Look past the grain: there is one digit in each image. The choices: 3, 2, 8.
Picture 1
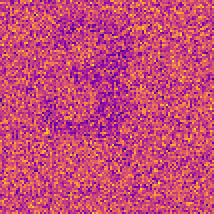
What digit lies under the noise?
3
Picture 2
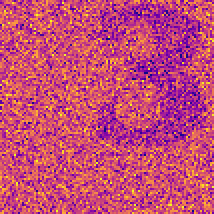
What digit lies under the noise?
3
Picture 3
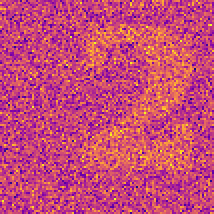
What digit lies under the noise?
2
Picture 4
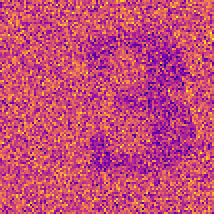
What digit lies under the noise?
3
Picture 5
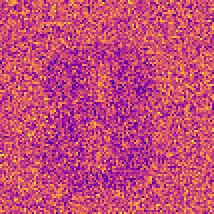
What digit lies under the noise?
8
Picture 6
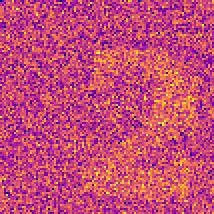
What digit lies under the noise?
2
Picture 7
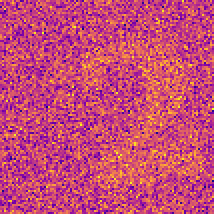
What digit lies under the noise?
2
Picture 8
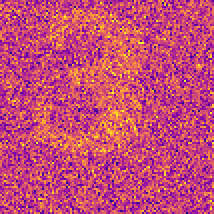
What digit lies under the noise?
3
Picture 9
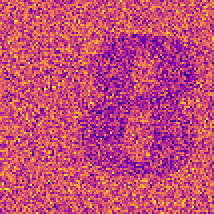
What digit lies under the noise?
8
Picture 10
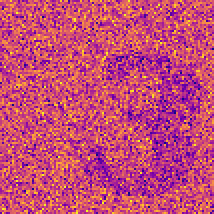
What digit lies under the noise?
3
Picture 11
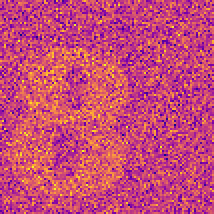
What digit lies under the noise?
8
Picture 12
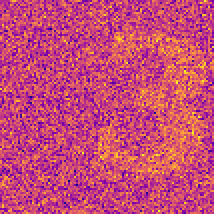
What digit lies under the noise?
3
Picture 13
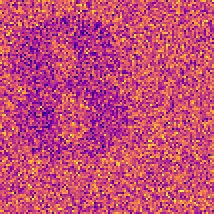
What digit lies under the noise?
8
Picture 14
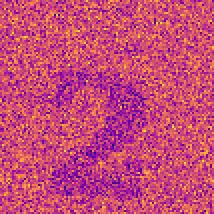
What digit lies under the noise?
2
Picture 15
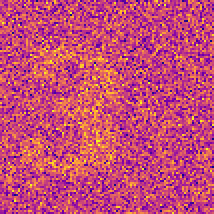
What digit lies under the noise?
3
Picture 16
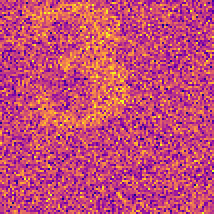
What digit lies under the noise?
3
